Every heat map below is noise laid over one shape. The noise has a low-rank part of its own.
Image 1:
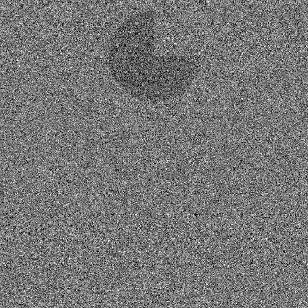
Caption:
dark disc with a wedge cut out, top middle
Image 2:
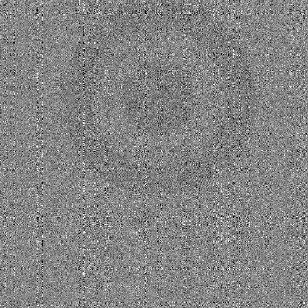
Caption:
dark bullseye
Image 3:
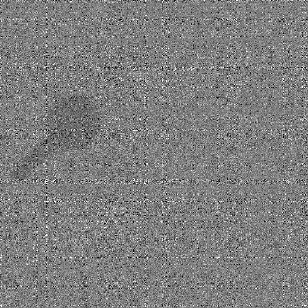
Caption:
dark lollipop, middle left
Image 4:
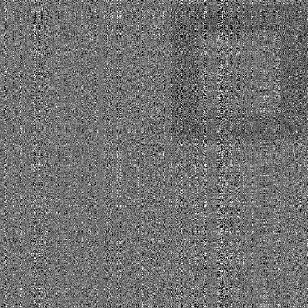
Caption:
dark square frame, top right
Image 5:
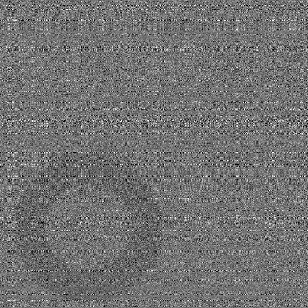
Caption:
dark ring
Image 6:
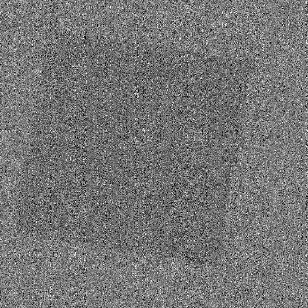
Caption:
dark square
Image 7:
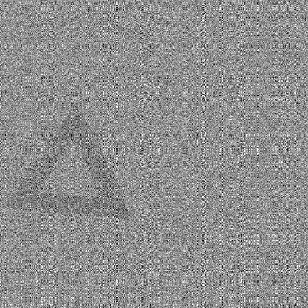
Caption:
dark triangle frame, middle left
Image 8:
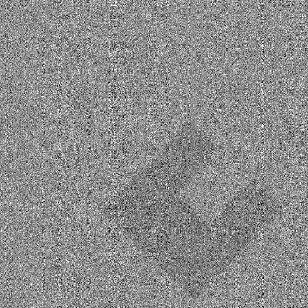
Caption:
dark square with a notch
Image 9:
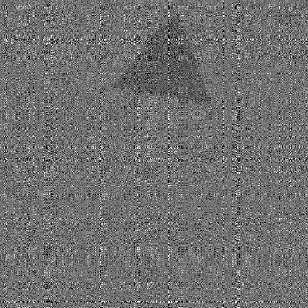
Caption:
dark triangle, top middle
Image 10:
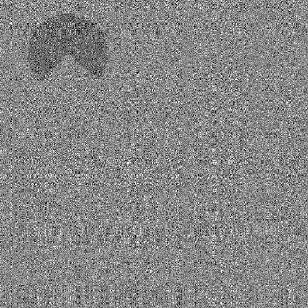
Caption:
dark disc with a wedge cut out, top left
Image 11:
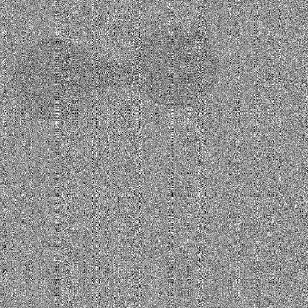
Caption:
dark dumbbell
